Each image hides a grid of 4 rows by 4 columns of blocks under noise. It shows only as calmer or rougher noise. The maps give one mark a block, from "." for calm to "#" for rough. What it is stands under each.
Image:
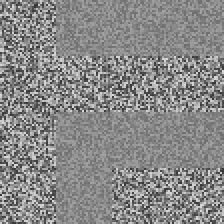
#...
####
#...
#.##
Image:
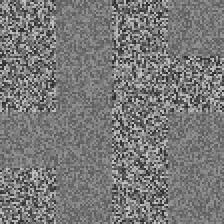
#.#.
#.##
..#.
#.#.
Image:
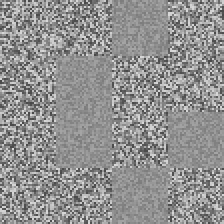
##.#
#.##
#.#.
##.#
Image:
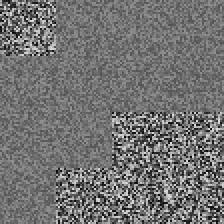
#...
....
..##
.###
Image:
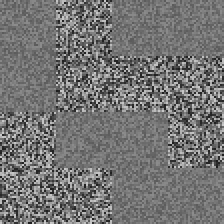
.#..
.###
#..#
##..
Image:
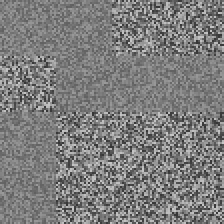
..##
#...
.###
.###
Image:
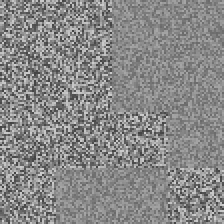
##..
##..
###.
#..#
